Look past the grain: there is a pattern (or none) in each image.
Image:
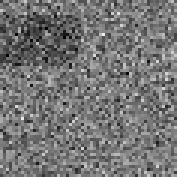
one block
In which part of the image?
top left
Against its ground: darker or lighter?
darker
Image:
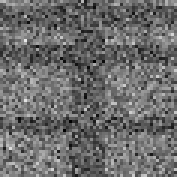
bands of rows crossing bands of columns
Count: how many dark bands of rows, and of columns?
3 and 1
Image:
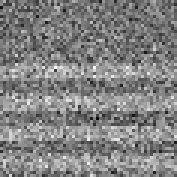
bands of rows
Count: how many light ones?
4
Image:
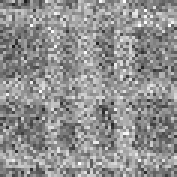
bands of rows crossing bands of columns
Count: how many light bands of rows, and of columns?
3 and 3
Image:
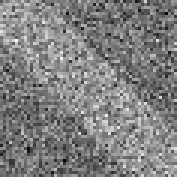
a diagonal band
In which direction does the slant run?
top left to bottom right
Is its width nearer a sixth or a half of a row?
a half
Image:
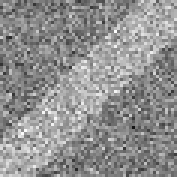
a diagonal band
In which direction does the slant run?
bottom left to top right
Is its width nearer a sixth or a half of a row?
a half
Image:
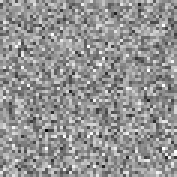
only noise
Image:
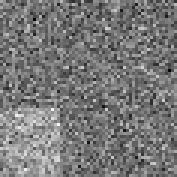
one block
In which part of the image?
bottom left
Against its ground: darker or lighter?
lighter
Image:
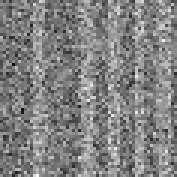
bands of columns
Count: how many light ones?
5
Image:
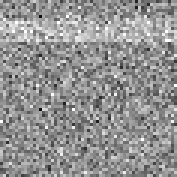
one band of rows
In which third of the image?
top
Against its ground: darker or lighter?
lighter
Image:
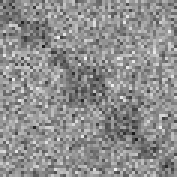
blocks along the diagonal
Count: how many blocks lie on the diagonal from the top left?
7
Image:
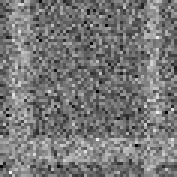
bands of rows crossing bands of columns
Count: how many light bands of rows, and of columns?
1 and 2
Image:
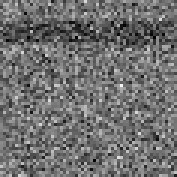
one band of rows
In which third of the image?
top
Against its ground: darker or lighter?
darker
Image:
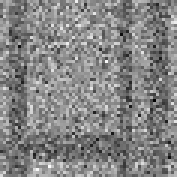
bands of rows crossing bands of columns
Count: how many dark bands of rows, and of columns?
1 and 3
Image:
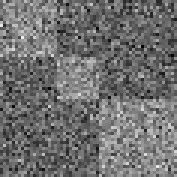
blocks along the diagonal
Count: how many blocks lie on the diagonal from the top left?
3
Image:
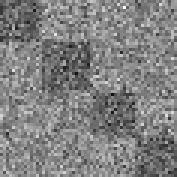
blocks along the diagonal
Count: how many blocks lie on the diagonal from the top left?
4
